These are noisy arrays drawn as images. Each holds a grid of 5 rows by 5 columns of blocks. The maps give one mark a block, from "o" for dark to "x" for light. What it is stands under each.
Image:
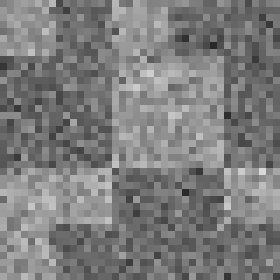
x o x o o
o o x x o
o o x x o
x x o o x
x o o o o
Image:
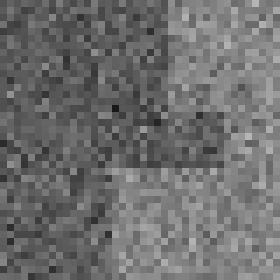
o o o x x
o o o x x
o o o o x
o o x x x
o o x x x
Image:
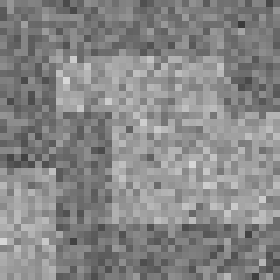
o o o o o
o x x x o
o o x x x
x o x x x
x o o o o
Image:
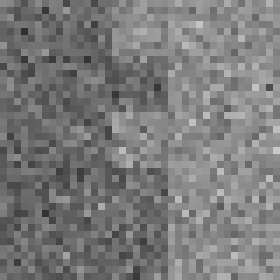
o o x x x
o o o x x
o o x x x
o o o x x
o o o x x
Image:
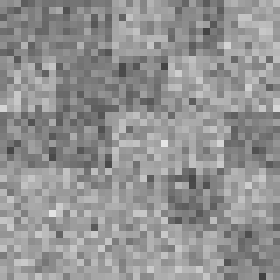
o o x o x
x o o x x
o o x x o
x x x o x
x x x x o
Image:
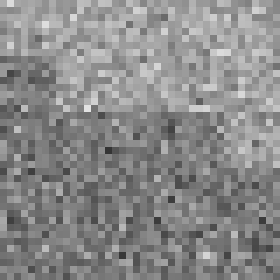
x x x x x
o x x x x
o o o o x
o o o o o
o o o o o
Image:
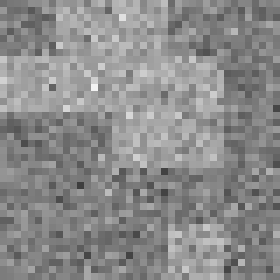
o x x o o
x x x x o
o o x x o
o o o o o
o o o x o
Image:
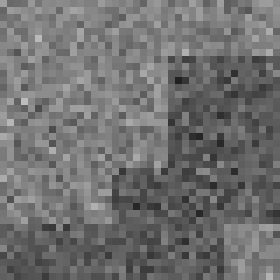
x x x x x
x x x o o
x x x o o
x x o o o
o o o o x
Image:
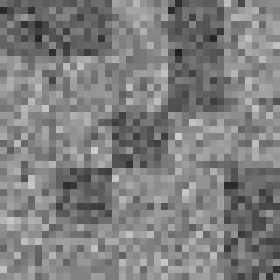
o o x o x
x x x o x
x x o x x
x o x x o
x x x x o
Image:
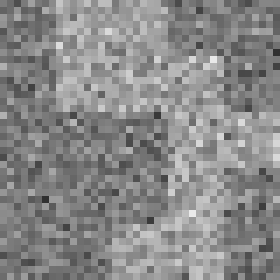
o x x o o
o x x x o
o o o x x
o o o x o
o o x x o
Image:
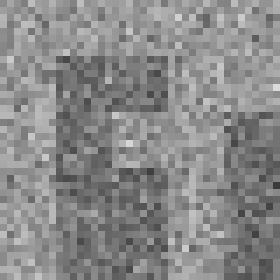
x x x x x
x o o x x
x o x x o
x o o x o
x o o x o
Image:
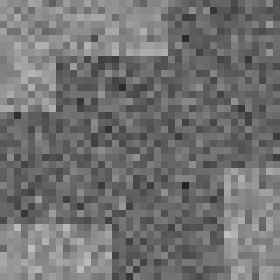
x x x o o
x o o o o
o o o o o
o o o o x
x x o o x
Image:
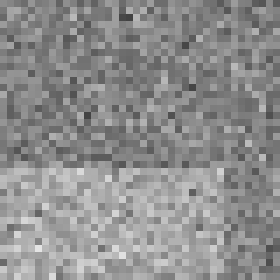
o o o o o
o o o o o
o o o o o
x x x x o
x x x x o
